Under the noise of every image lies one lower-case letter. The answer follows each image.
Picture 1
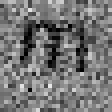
m
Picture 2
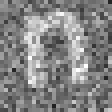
n
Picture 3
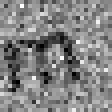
m
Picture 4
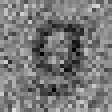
g
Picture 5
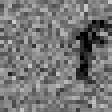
f
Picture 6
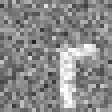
r
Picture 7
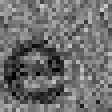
e
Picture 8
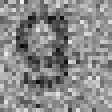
g
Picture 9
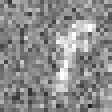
f
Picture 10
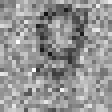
g
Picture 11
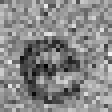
e
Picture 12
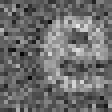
e
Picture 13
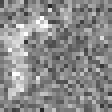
r
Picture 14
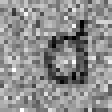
d
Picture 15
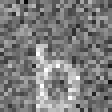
b
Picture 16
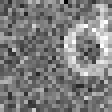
d
